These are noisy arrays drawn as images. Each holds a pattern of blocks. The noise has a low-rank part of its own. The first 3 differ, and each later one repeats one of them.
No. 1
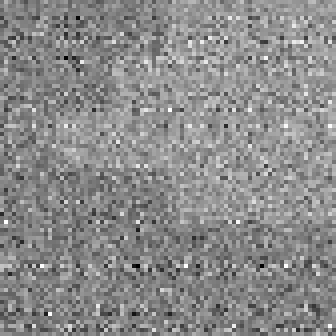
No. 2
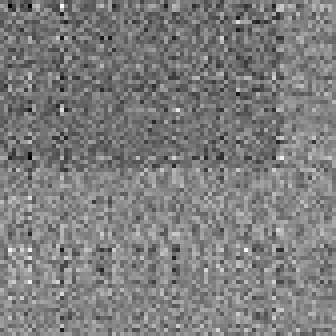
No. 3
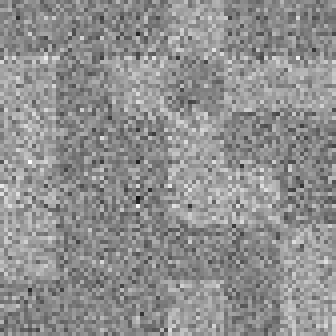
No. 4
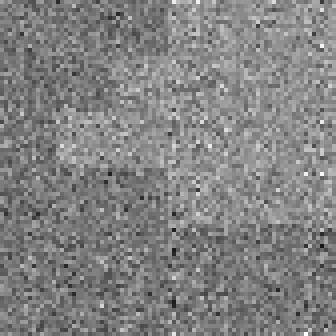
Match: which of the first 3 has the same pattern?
1
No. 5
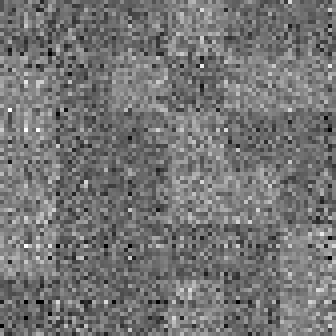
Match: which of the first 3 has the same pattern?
3
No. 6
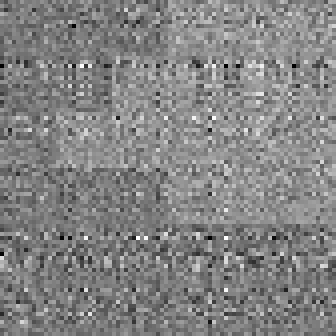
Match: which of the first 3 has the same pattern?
1
